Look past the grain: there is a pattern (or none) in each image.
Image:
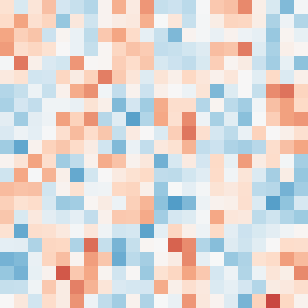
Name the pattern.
a checkerboard
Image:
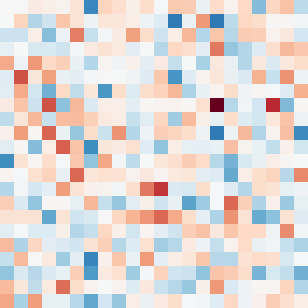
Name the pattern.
only noise
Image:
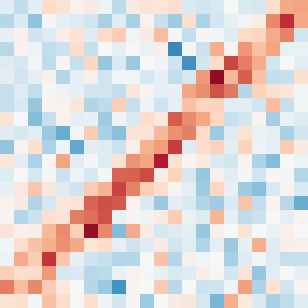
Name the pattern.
a diagonal band
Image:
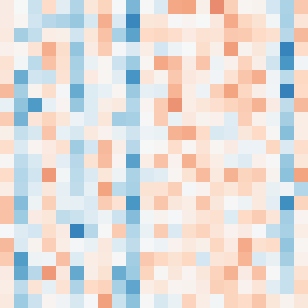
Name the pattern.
bands of columns
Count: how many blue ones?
4
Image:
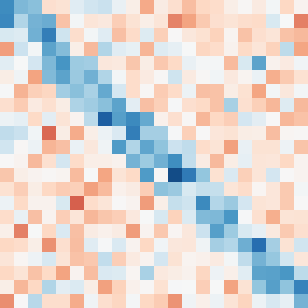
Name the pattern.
a diagonal band
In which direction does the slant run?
top left to bottom right
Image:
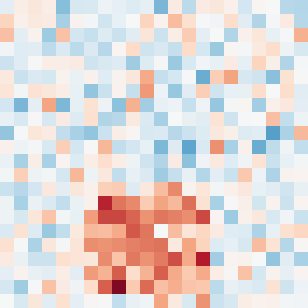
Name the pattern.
one block
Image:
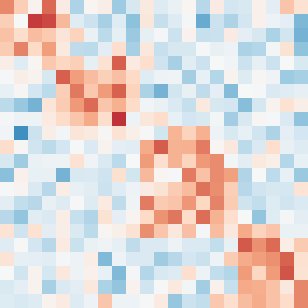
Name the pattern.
blocks along the diagonal
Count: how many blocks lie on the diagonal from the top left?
4
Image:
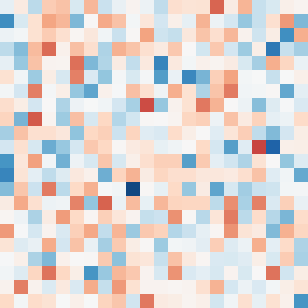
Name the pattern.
only noise
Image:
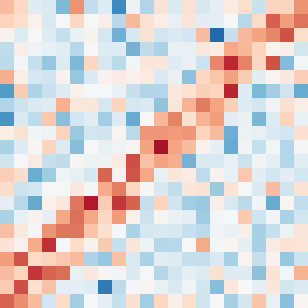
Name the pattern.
a diagonal band
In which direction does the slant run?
bottom left to top right
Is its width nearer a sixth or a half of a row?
a sixth
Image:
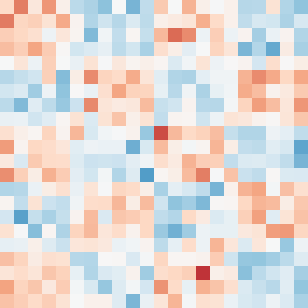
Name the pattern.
a checkerboard
